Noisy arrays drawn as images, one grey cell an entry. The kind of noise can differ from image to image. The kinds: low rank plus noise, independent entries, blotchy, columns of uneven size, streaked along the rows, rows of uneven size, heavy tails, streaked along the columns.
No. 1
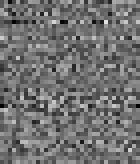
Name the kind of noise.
rows of uneven size
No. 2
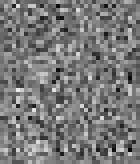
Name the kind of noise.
low rank plus noise
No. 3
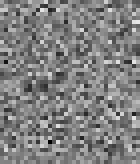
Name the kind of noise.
low rank plus noise
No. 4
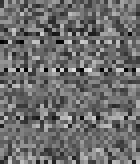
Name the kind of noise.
rows of uneven size
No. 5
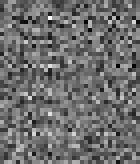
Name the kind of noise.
low rank plus noise
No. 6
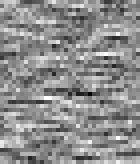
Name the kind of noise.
streaked along the rows
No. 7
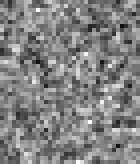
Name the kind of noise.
blotchy
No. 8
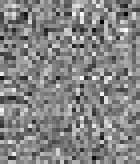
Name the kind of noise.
low rank plus noise
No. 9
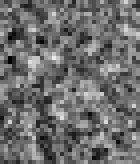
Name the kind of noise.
blotchy
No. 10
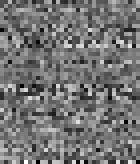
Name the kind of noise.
rows of uneven size
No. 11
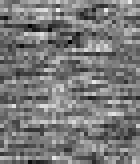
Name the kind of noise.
streaked along the rows
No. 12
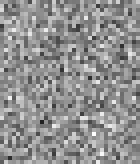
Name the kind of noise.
independent entries
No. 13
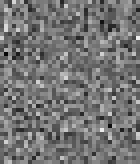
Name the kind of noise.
low rank plus noise
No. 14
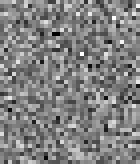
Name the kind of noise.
independent entries
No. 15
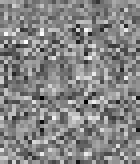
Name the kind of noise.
low rank plus noise
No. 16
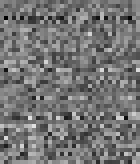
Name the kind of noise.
rows of uneven size
